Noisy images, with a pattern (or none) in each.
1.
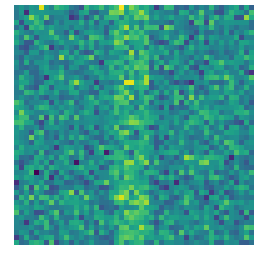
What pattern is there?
one band of columns
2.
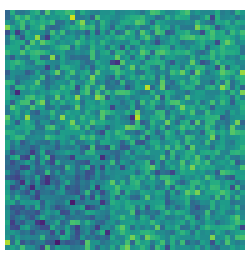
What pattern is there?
one block
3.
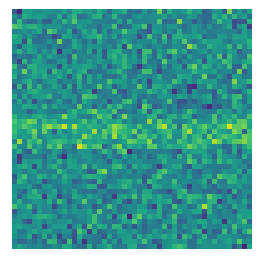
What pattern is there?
one band of rows
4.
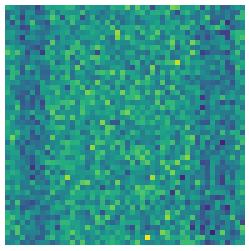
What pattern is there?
bands of columns
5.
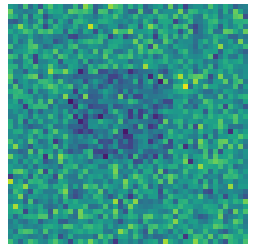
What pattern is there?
one block
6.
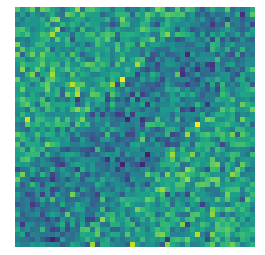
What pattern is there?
a diagonal band
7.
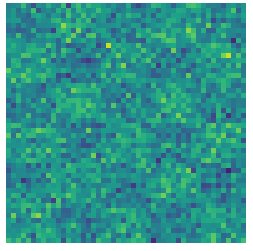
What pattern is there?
a checkerboard
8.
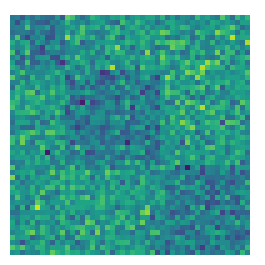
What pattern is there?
blocks along the diagonal
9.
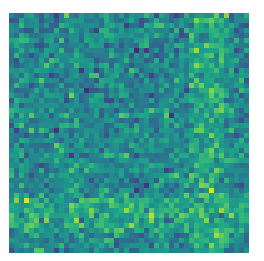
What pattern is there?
bands of rows crossing bands of columns
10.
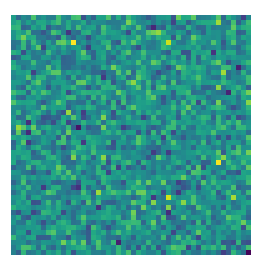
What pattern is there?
only noise
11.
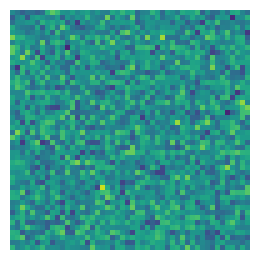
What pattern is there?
only noise
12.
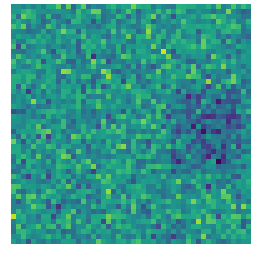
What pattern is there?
one block
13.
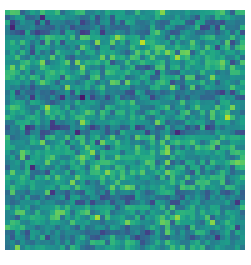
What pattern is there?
bands of rows
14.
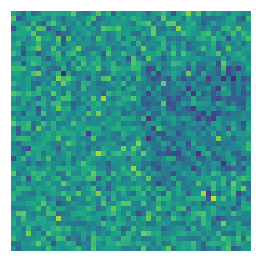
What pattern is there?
one block
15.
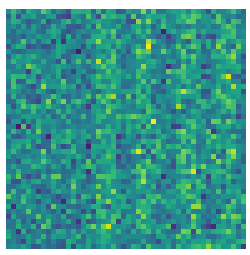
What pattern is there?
bands of columns
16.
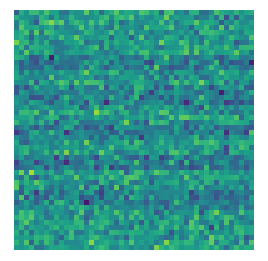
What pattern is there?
bands of rows
